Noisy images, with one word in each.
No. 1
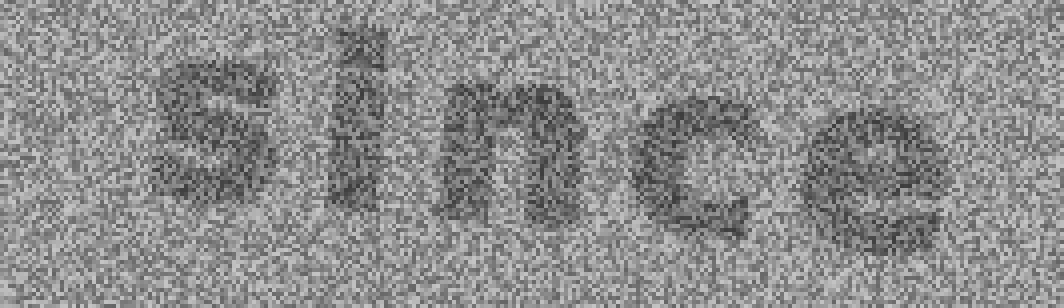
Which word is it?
since
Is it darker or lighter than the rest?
darker
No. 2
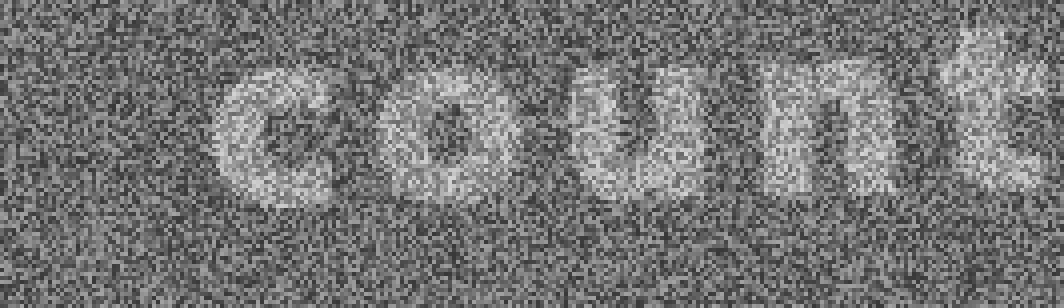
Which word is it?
count
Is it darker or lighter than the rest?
lighter
